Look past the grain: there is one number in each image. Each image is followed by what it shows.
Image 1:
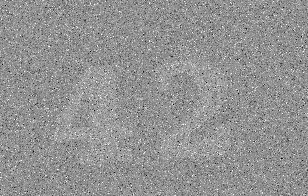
42
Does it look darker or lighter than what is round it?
lighter
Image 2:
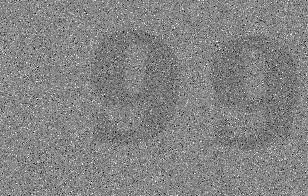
99
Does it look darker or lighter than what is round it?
darker
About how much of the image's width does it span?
two thirds
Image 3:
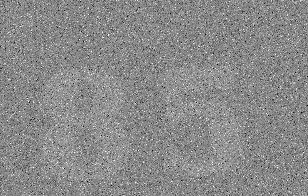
85
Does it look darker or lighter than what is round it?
lighter
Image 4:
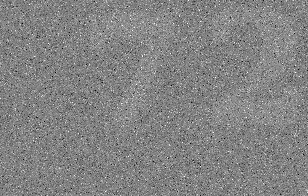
72
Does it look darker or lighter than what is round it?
lighter
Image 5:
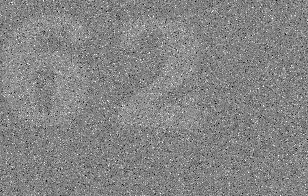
62
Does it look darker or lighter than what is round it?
lighter
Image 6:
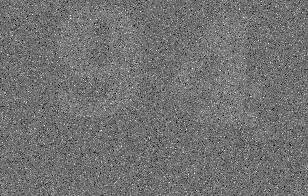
94
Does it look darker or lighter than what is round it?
lighter
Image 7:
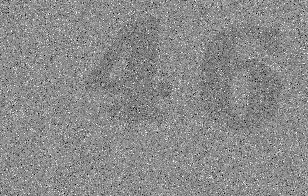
46
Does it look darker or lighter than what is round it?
darker
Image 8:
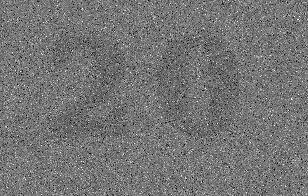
20
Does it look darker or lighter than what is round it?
darker
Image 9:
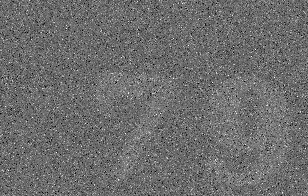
79
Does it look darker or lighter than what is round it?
lighter
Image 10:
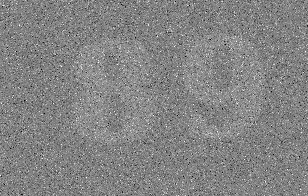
89
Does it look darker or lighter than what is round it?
lighter
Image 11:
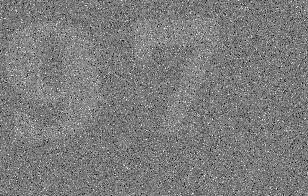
97
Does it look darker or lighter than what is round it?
lighter
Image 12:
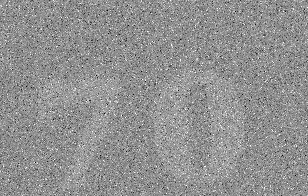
70
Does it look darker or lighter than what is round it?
lighter
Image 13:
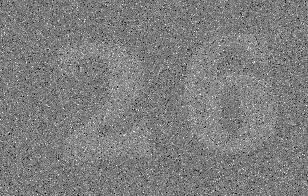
26
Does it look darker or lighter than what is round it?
lighter
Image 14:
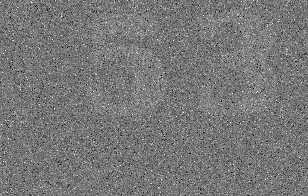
53
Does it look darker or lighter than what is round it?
lighter
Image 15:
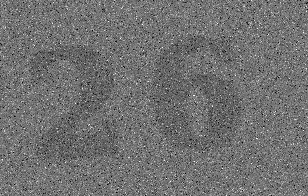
26
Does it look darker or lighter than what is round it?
darker
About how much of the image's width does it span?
two thirds
